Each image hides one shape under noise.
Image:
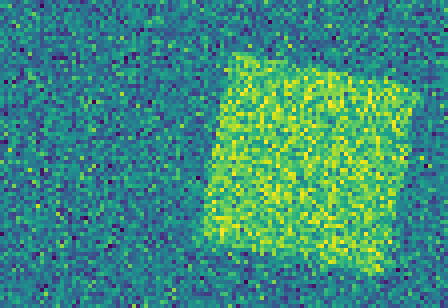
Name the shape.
square
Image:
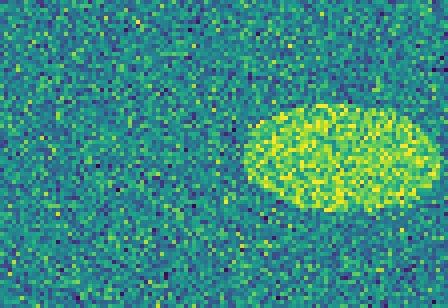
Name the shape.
ellipse
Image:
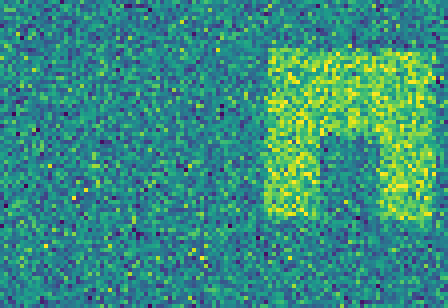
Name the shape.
square with a notch
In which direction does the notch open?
down
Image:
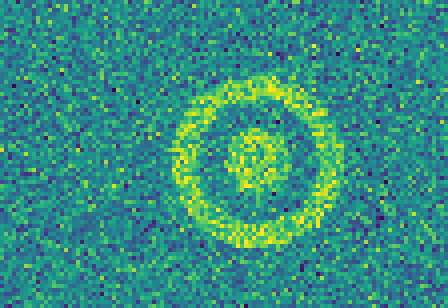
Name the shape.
bullseye
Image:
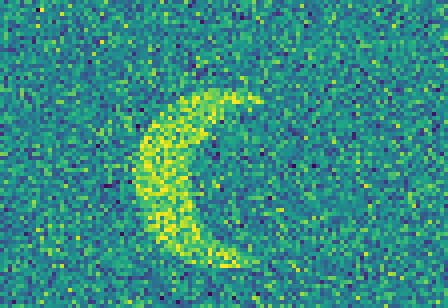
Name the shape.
crescent
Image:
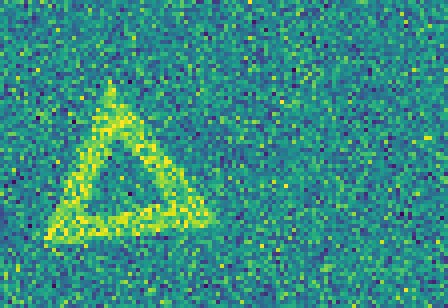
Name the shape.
triangle frame
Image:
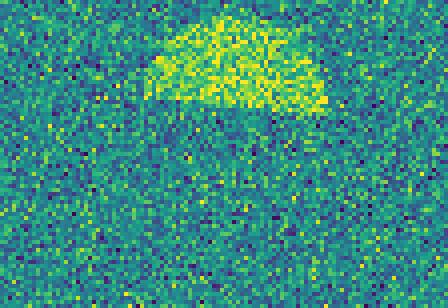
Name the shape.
half disc
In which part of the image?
top middle
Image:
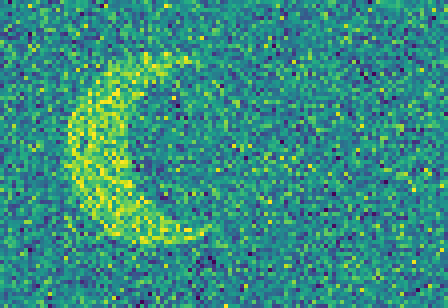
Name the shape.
crescent
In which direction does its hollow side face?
right
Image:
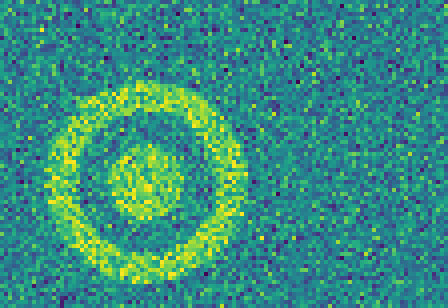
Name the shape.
bullseye
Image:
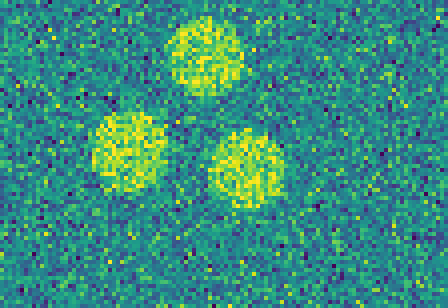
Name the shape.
three dots
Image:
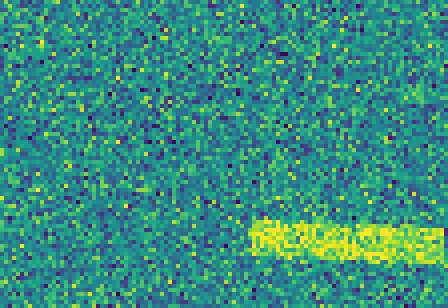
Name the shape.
bar
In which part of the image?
bottom right
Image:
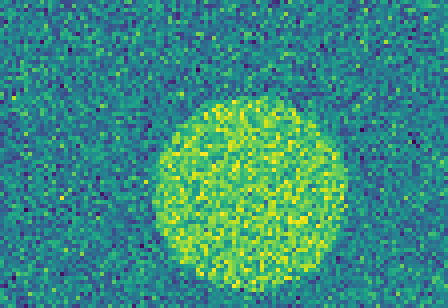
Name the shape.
disc
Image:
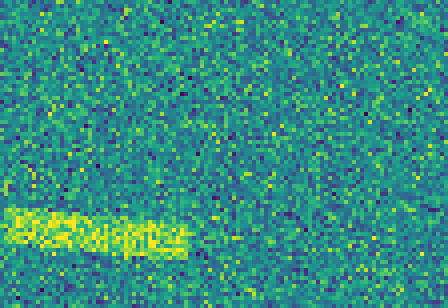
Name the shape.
bar
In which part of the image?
bottom left
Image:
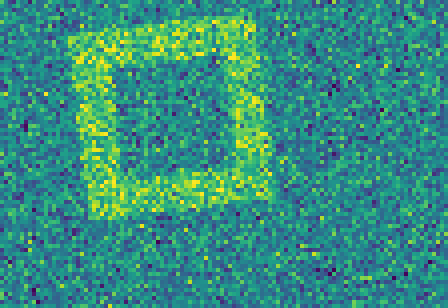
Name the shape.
square frame
